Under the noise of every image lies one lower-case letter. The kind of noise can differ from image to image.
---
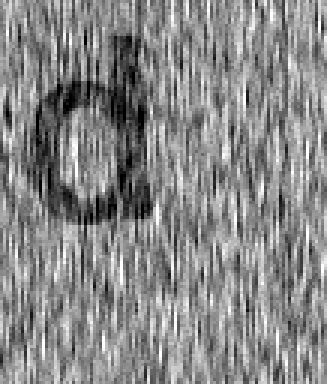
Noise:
streaked along the columns
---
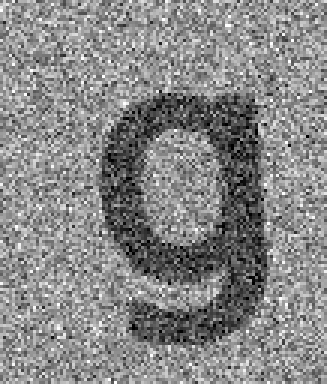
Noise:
independent entries
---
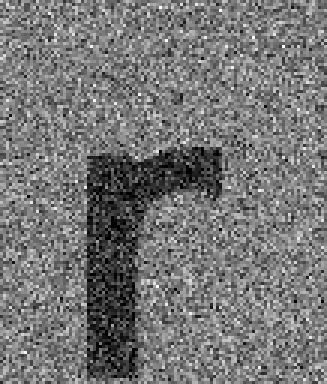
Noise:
independent entries
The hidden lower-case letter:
r
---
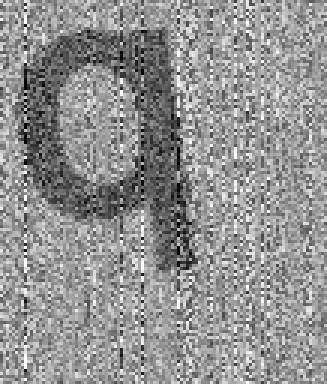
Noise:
columns of uneven size
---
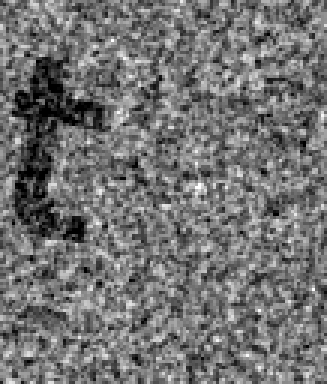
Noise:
blotchy
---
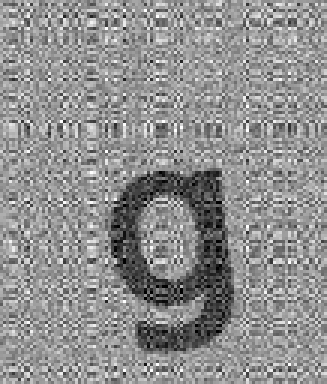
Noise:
low rank plus noise
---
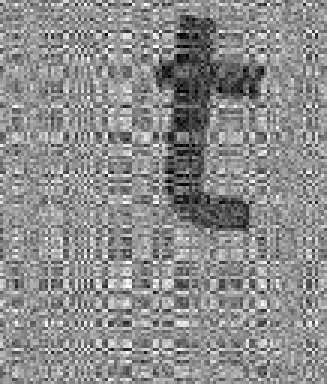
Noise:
low rank plus noise
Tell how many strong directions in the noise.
one
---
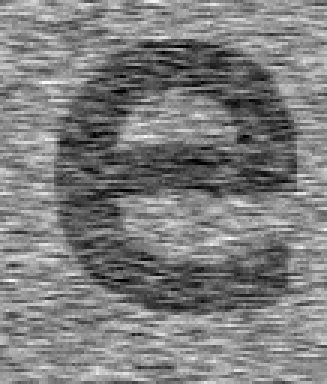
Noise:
streaked along the rows
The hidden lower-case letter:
e
